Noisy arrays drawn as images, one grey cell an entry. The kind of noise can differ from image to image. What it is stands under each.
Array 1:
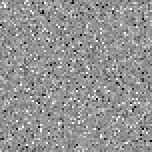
heavy tails
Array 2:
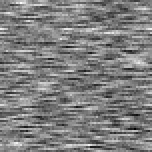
streaked along the rows
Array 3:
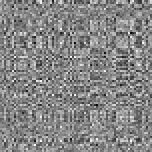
low rank plus noise
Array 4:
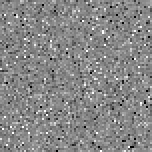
heavy tails
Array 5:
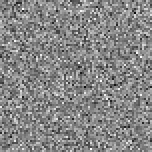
independent entries
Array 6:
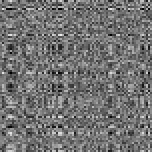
low rank plus noise
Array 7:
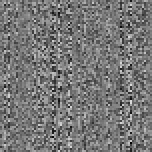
columns of uneven size
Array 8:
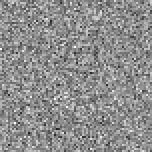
independent entries
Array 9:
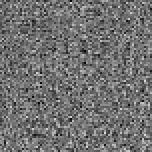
low rank plus noise
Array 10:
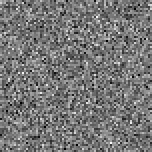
independent entries
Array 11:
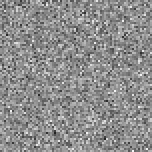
independent entries
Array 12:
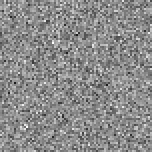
independent entries
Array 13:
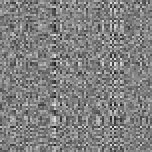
low rank plus noise
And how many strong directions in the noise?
one
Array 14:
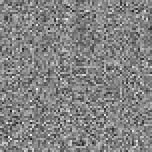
low rank plus noise
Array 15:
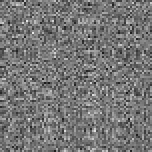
low rank plus noise
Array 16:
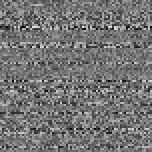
rows of uneven size
